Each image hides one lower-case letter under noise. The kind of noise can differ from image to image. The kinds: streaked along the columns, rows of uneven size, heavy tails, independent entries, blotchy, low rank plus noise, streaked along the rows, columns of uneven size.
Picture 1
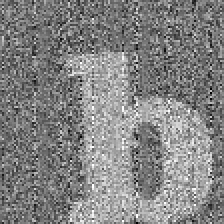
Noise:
columns of uneven size
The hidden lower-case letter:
b
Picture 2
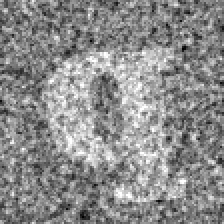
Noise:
blotchy
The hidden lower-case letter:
q
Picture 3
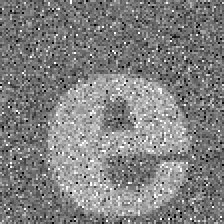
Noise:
heavy tails
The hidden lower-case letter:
e
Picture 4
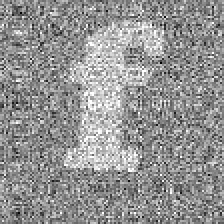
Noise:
low rank plus noise
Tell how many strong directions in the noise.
two
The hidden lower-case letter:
f
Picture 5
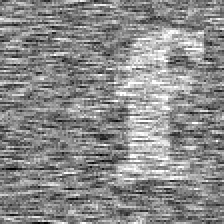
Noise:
streaked along the rows
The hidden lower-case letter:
f
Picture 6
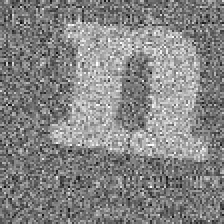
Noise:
low rank plus noise
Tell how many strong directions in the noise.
three or four
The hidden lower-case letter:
n
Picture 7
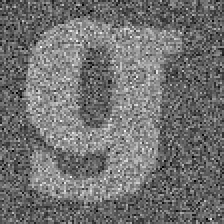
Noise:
independent entries
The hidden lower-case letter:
g
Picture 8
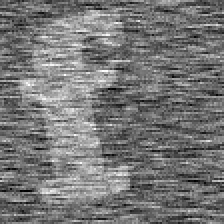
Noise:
streaked along the rows
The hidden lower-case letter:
f
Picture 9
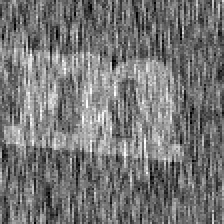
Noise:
streaked along the columns
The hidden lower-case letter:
m
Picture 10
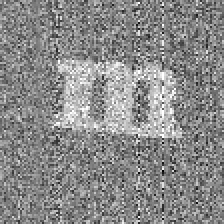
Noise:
columns of uneven size
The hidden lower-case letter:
m
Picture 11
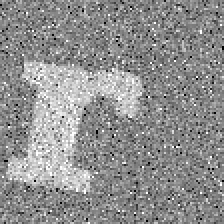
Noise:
heavy tails
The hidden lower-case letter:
r
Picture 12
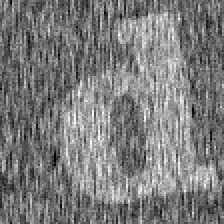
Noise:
streaked along the columns
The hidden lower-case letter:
d
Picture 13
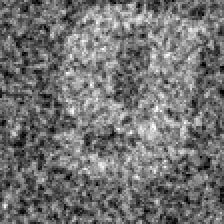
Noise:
blotchy
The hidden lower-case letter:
g
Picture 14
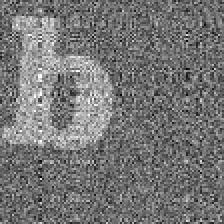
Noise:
low rank plus noise
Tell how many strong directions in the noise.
one
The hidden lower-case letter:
b
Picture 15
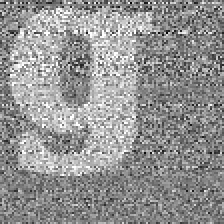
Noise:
rows of uneven size
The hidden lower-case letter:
g
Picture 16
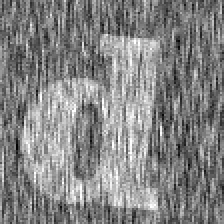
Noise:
streaked along the columns
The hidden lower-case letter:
d
